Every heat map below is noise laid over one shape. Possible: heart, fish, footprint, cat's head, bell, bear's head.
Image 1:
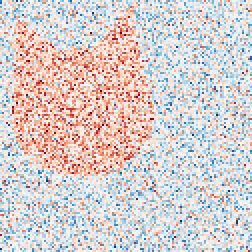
red cat's head
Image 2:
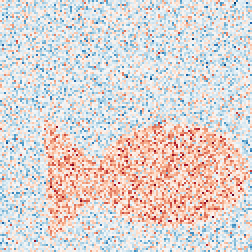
red fish
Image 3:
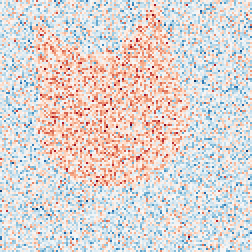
red cat's head
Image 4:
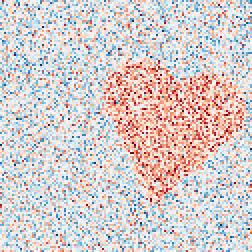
red heart
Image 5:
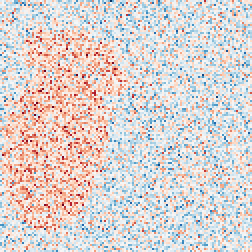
red footprint
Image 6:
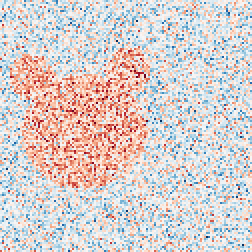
red bear's head
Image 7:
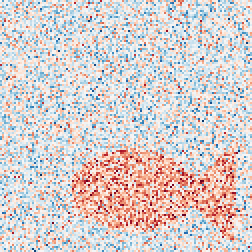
red fish
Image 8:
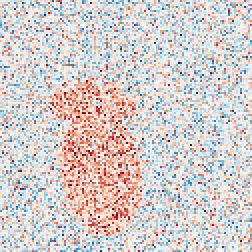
red footprint
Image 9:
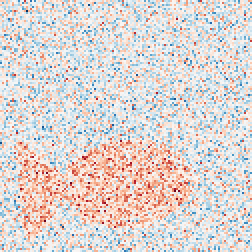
red fish
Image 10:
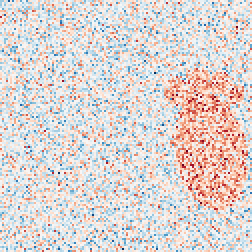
red footprint
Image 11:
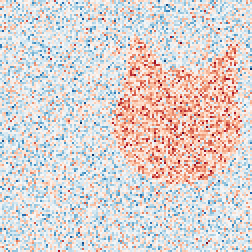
red cat's head
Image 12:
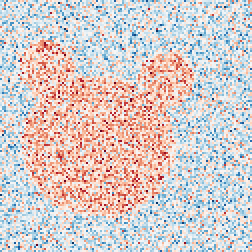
red bear's head
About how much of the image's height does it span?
two thirds
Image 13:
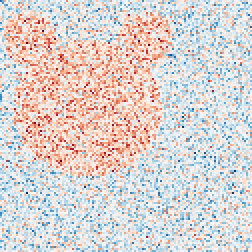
red bear's head
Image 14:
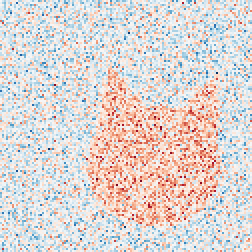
red cat's head
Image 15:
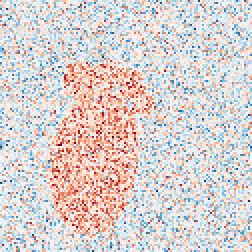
red footprint
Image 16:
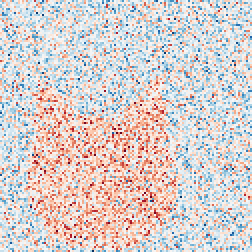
red cat's head
